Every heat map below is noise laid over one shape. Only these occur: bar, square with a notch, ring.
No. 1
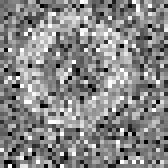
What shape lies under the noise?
ring
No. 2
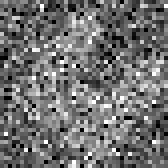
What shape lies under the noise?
square with a notch
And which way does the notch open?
up and right
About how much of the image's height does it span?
nearly all
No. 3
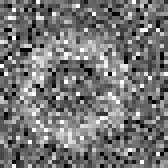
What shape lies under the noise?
ring
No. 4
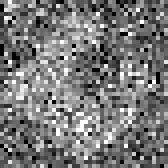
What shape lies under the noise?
square with a notch
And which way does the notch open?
up and right
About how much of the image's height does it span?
nearly all
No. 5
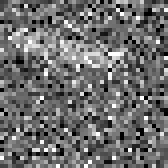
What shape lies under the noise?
bar
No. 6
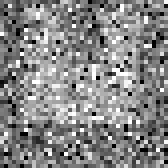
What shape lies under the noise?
square with a notch
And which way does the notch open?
up
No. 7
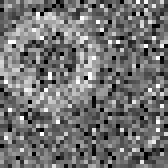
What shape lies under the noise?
ring
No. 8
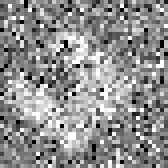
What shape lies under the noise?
square with a notch
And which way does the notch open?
up and left
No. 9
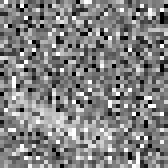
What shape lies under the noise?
bar
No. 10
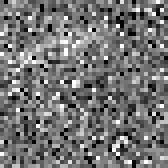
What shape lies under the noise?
bar
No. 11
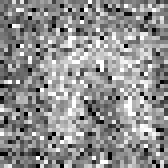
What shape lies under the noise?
square with a notch
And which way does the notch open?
down
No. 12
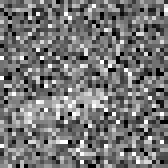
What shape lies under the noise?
bar
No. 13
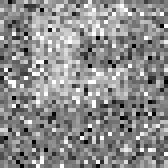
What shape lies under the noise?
square with a notch
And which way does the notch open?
right
